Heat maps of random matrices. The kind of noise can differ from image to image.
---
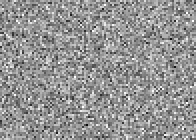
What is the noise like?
independent entries
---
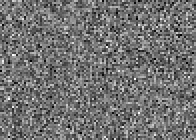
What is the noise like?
low rank plus noise
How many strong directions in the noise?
one
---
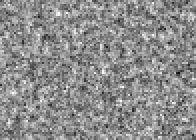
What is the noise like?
blotchy
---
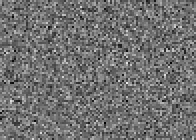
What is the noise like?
low rank plus noise
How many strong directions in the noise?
one
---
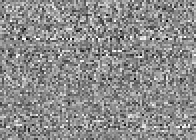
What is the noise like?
rows of uneven size
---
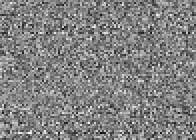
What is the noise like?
rows of uneven size
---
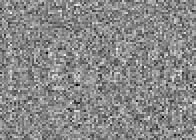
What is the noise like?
low rank plus noise
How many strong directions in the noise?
two
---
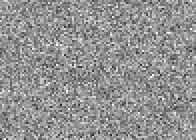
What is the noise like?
independent entries
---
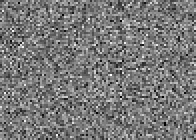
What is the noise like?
low rank plus noise
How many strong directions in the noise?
one
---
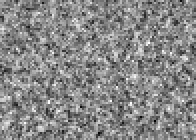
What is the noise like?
blotchy
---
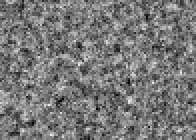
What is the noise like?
blotchy
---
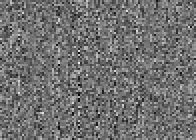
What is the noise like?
columns of uneven size
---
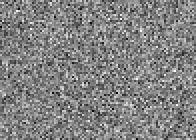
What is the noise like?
independent entries
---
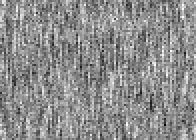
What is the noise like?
streaked along the columns
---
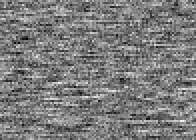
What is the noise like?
streaked along the rows
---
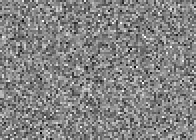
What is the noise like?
independent entries
